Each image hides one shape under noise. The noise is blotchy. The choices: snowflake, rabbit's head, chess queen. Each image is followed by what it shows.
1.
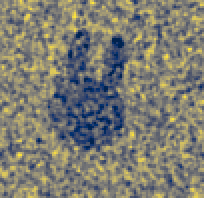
rabbit's head
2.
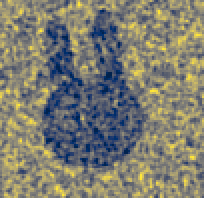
rabbit's head
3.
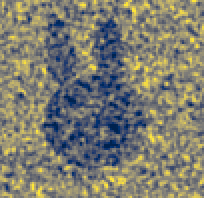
rabbit's head
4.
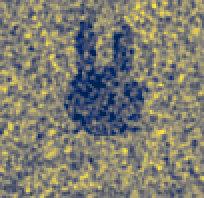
rabbit's head
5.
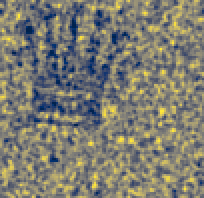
chess queen
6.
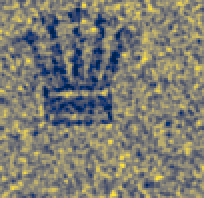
chess queen
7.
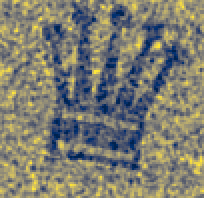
chess queen
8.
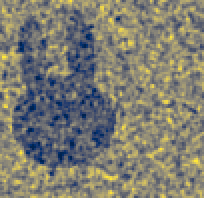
rabbit's head
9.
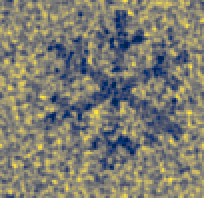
snowflake
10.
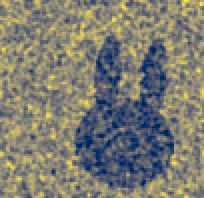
rabbit's head
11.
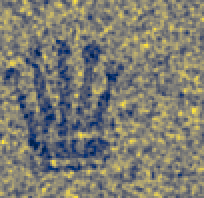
chess queen
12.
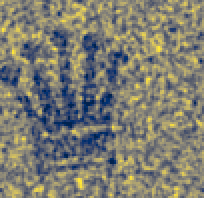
chess queen
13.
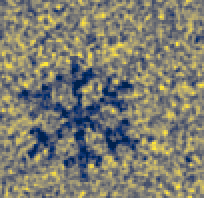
snowflake
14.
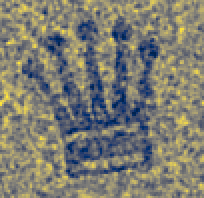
chess queen
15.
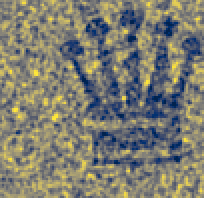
chess queen
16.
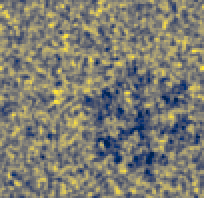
snowflake
